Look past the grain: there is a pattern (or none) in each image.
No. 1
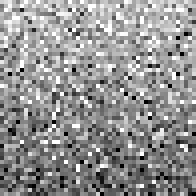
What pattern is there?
a smooth slope
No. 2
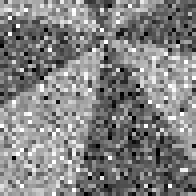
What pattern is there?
spokes from one point
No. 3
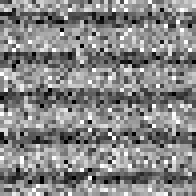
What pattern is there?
horizontal stripes
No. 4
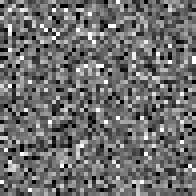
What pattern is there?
only noise
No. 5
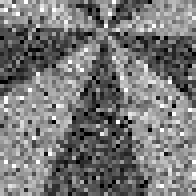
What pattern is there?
spokes from one point
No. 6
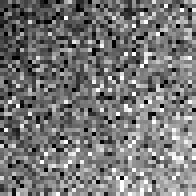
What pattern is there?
a smooth slope
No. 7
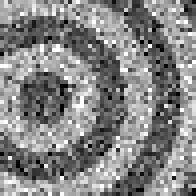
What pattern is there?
rings round one point
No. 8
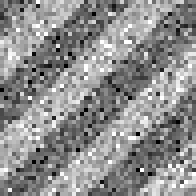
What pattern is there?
diagonal stripes
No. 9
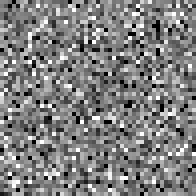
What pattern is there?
only noise
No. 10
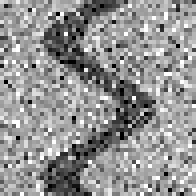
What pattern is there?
a wavy band
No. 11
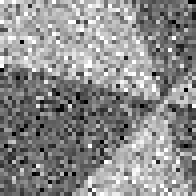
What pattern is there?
spokes from one point
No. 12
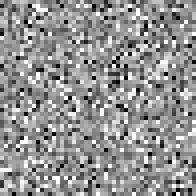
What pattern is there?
only noise
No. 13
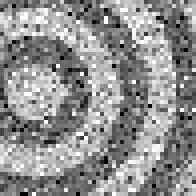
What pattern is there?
rings round one point
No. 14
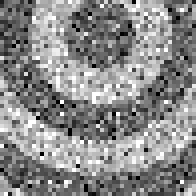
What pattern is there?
rings round one point
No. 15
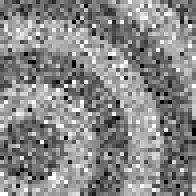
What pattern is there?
rings round one point
